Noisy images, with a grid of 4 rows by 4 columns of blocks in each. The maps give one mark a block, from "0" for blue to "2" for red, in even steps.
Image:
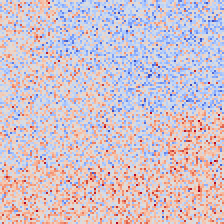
1 0 0 0
1 1 0 0
1 1 1 2
2 2 2 2
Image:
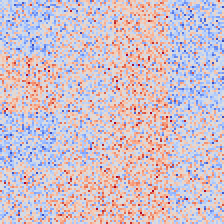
0 1 2 0
2 1 2 0
0 1 2 1
1 2 2 1
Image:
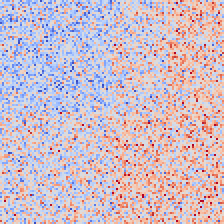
0 0 1 2
0 0 1 2
1 1 2 2
1 1 2 2
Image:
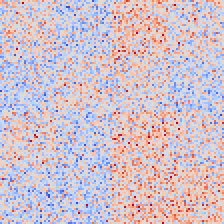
1 0 2 1
0 1 1 0
1 0 2 1
0 0 2 2
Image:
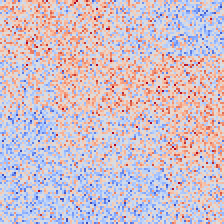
2 2 1 0
1 2 2 2
0 1 1 2
0 0 0 1
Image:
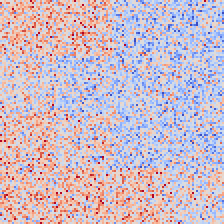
2 2 0 0
1 0 0 0
2 1 0 0
2 2 2 1
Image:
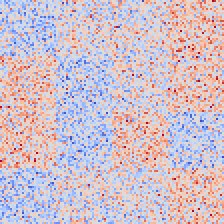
0 1 1 2
2 0 1 2
2 0 2 0
0 1 1 2
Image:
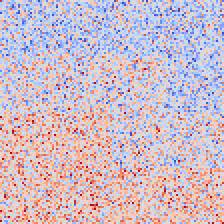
0 0 0 0
1 1 1 0
2 2 1 1
2 2 2 2
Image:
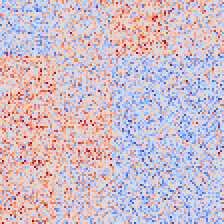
0 1 2 1
2 1 0 0
2 2 0 0
2 1 0 0
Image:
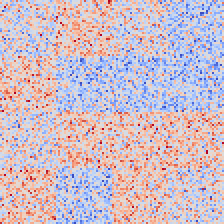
1 2 1 0
2 0 0 0
1 2 2 2
2 0 2 1
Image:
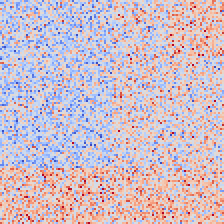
0 0 1 2
0 0 1 1
0 0 1 1
2 2 2 2
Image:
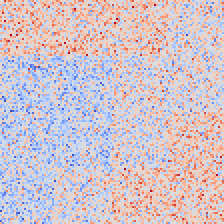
2 2 2 1
0 0 1 1
0 0 1 2
0 1 2 2
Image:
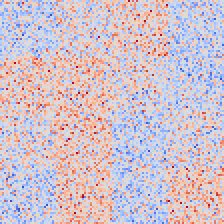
0 1 2 0
2 2 1 0
1 2 0 1
0 2 0 2
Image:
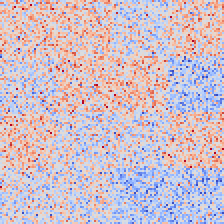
2 2 1 2
1 2 2 0
2 1 1 2
1 1 0 0
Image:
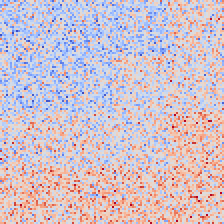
0 0 0 1
0 0 1 1
1 1 1 2
2 2 2 2
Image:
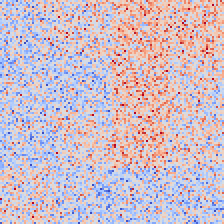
0 1 2 2
0 0 2 1
0 1 2 1
1 0 0 0
